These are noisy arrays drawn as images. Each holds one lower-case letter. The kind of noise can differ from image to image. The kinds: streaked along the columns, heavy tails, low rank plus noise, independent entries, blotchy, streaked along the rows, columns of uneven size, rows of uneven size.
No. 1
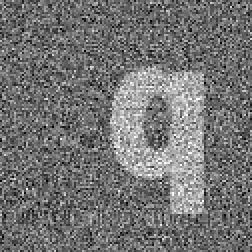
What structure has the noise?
low rank plus noise
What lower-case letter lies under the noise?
q
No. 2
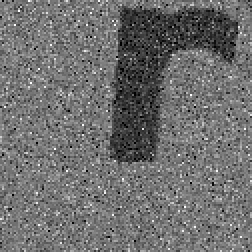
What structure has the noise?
heavy tails
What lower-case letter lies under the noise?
r
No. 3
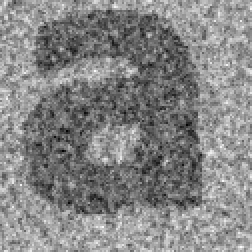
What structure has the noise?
blotchy
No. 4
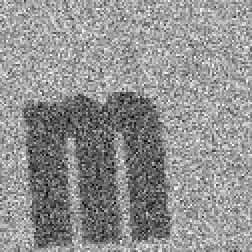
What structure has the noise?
independent entries
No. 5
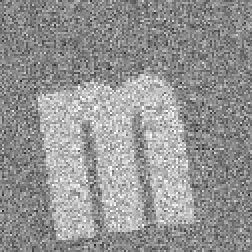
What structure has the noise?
low rank plus noise
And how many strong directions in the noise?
two
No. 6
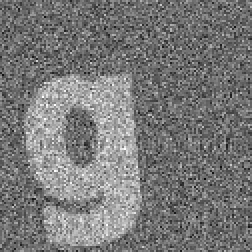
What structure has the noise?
low rank plus noise
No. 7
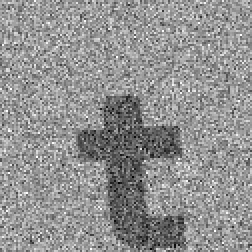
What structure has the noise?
independent entries
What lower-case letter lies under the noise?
t
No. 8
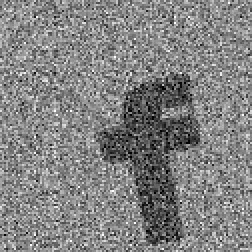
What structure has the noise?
low rank plus noise
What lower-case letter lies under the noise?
f
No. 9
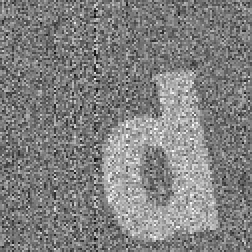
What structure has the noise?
columns of uneven size
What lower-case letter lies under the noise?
d
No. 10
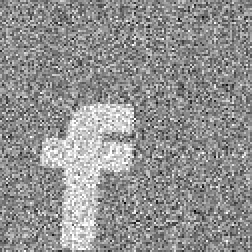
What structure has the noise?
low rank plus noise
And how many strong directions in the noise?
five to eight
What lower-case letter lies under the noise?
f
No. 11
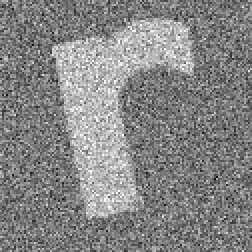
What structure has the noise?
independent entries
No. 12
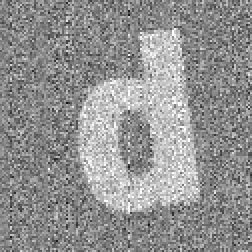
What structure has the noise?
columns of uneven size
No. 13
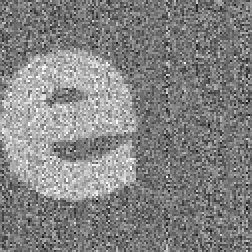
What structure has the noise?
columns of uneven size
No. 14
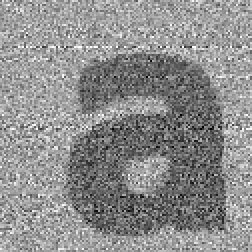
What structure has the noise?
rows of uneven size
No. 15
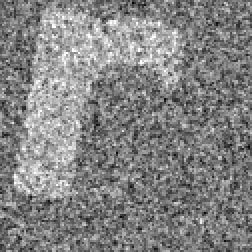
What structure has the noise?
blotchy
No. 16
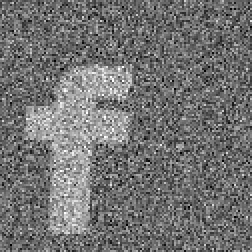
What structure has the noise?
low rank plus noise
